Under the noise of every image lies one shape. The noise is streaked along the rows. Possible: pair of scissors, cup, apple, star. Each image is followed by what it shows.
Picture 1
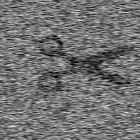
dark pair of scissors
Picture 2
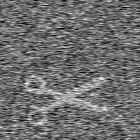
light pair of scissors
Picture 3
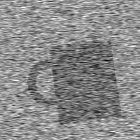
dark cup
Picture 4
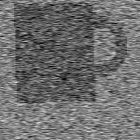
dark cup
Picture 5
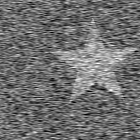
light star
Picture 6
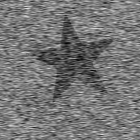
dark star
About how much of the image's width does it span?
two thirds
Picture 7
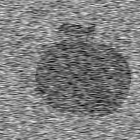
dark apple
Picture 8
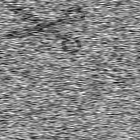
dark pair of scissors
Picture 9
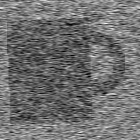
dark cup
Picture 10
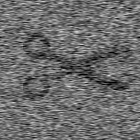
dark pair of scissors
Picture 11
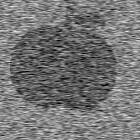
dark apple
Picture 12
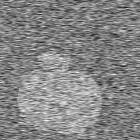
light apple
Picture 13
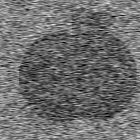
dark apple
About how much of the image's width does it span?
nearly all
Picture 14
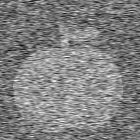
light apple
